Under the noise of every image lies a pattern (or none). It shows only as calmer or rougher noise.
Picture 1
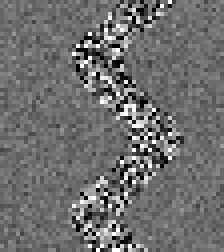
a wavy band
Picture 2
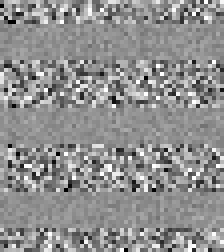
horizontal stripes
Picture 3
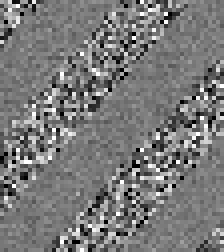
diagonal stripes
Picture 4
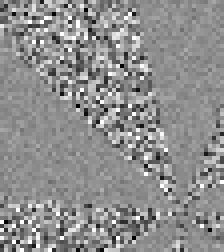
spokes from one point
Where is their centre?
bottom right
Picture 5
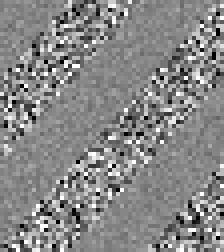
diagonal stripes
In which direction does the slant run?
bottom left to top right
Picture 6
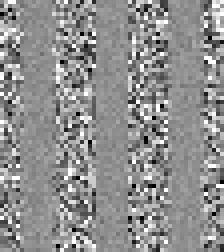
vertical stripes
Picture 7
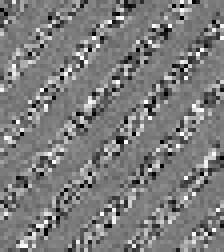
diagonal stripes
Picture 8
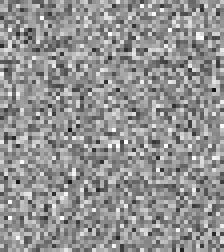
only noise
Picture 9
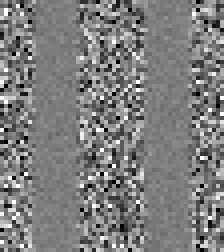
vertical stripes
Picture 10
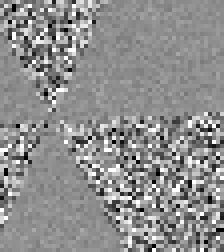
spokes from one point
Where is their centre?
middle left
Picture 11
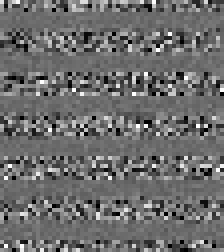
horizontal stripes
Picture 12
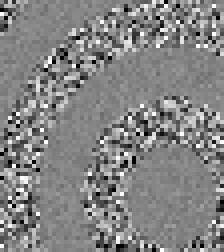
rings round one point
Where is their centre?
bottom right
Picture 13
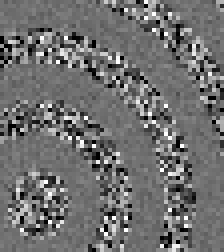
rings round one point
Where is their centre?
bottom left
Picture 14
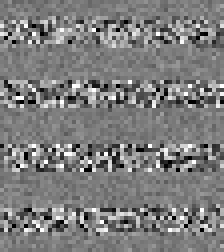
horizontal stripes
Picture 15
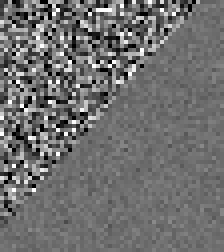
a sharp edge
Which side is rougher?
top left
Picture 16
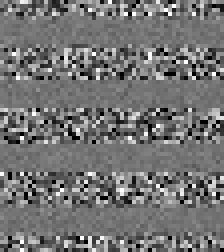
horizontal stripes
